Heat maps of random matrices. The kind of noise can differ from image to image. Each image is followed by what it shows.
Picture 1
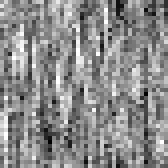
streaked along the columns
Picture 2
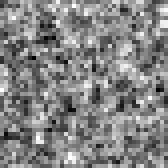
blotchy
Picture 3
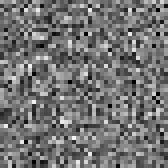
low rank plus noise
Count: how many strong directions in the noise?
one
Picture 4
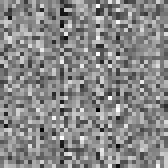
columns of uneven size
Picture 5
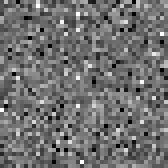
heavy tails
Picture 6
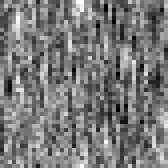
streaked along the columns
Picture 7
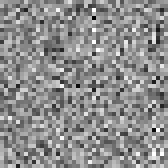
low rank plus noise
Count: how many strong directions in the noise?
three or four
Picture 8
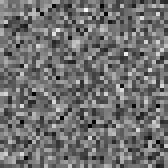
independent entries
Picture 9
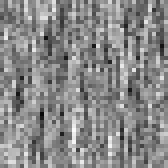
streaked along the columns
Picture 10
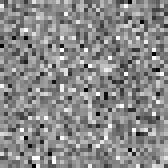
heavy tails
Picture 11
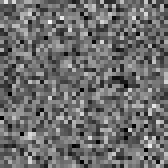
independent entries
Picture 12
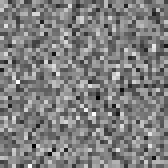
independent entries
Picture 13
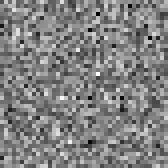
independent entries
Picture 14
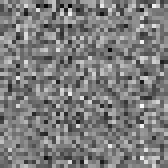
low rank plus noise
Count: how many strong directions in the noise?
three or four
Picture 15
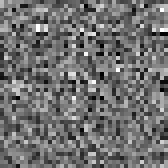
low rank plus noise
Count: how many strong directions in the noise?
two
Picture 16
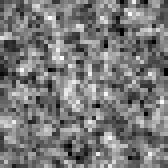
blotchy
